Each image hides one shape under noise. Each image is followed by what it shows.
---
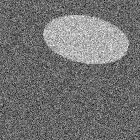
light ellipse
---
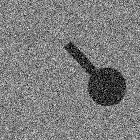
dark lollipop
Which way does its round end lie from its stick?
down and right
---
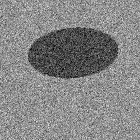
dark ellipse
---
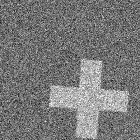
light cross
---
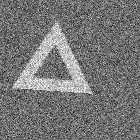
light triangle frame
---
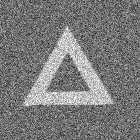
light triangle frame
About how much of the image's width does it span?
two thirds
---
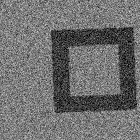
dark square frame
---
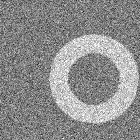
light ring
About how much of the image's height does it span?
two thirds
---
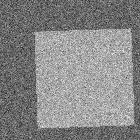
light square
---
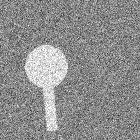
light lollipop
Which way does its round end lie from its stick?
up
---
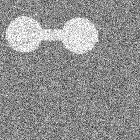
light dumbbell
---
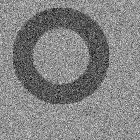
dark ring
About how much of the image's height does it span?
two thirds
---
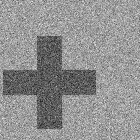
dark cross
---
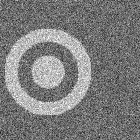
light bullseye
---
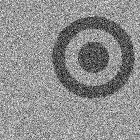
dark bullseye
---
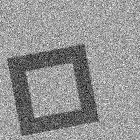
dark square frame
